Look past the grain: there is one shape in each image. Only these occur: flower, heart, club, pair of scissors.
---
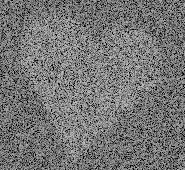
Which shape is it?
heart
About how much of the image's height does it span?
nearly all
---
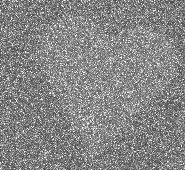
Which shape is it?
heart
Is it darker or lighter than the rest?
lighter
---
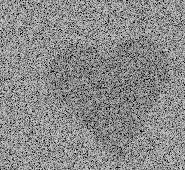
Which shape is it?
heart
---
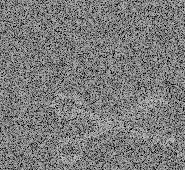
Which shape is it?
pair of scissors
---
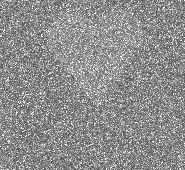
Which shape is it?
heart
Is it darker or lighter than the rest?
lighter
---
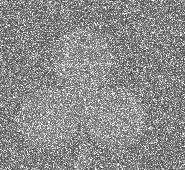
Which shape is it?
club
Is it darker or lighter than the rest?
lighter
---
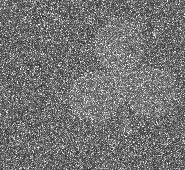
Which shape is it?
club
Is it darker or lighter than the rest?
lighter
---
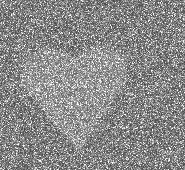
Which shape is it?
heart
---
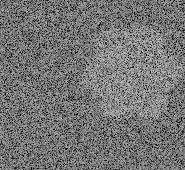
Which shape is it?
flower
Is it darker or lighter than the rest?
lighter
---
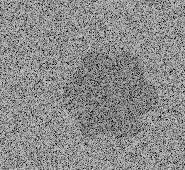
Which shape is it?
flower
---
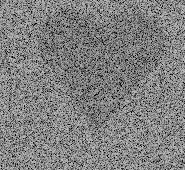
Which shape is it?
heart
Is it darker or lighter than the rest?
darker
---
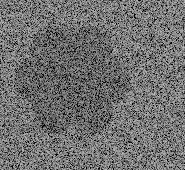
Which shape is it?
flower
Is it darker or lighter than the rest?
darker
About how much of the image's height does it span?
two thirds
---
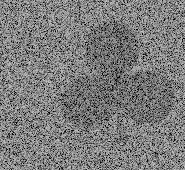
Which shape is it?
club
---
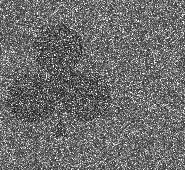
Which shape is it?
club
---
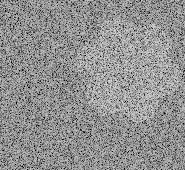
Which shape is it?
flower
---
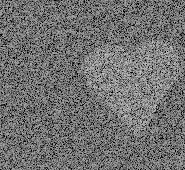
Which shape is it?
heart
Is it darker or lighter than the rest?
lighter
